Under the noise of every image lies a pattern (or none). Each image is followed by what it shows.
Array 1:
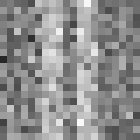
bands of columns
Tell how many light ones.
2
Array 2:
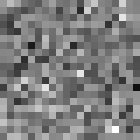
only noise
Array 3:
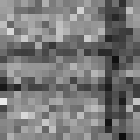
bands of rows crossing bands of columns
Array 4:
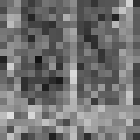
bands of rows crossing bands of columns
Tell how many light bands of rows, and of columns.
1 and 3
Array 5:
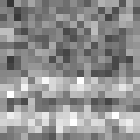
bands of rows
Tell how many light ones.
2
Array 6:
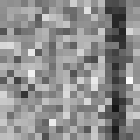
one band of columns
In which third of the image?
right
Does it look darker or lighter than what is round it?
darker
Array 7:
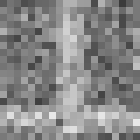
bands of rows crossing bands of columns
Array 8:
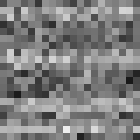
bands of rows
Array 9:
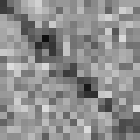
blocks along the diagonal
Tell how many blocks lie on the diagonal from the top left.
7
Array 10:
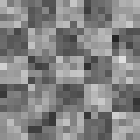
a checkerboard
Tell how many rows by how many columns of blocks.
5 by 5
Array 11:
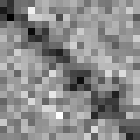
blocks along the diagonal
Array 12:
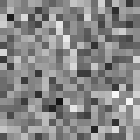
only noise
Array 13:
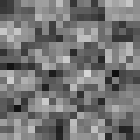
a checkerboard
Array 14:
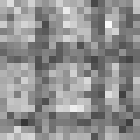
bands of rows crossing bands of columns
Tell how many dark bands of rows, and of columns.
2 and 3
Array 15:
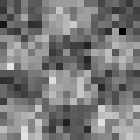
a checkerboard
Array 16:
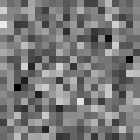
only noise
